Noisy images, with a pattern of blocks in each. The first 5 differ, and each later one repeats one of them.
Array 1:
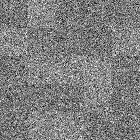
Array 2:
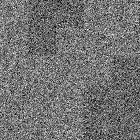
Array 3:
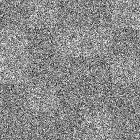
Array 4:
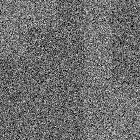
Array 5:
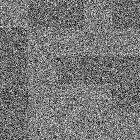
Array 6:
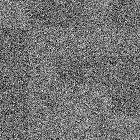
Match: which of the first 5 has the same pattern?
5
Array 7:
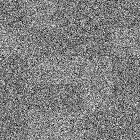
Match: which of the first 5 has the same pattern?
1
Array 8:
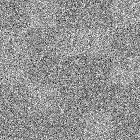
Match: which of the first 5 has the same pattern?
3
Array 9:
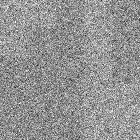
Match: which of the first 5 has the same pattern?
4
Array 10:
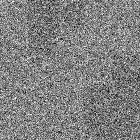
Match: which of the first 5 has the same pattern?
2
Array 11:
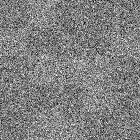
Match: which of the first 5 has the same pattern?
1
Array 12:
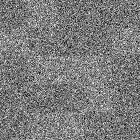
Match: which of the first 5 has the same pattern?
1
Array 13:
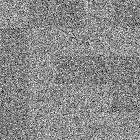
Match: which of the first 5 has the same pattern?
5
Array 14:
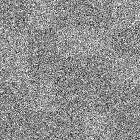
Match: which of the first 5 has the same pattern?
3
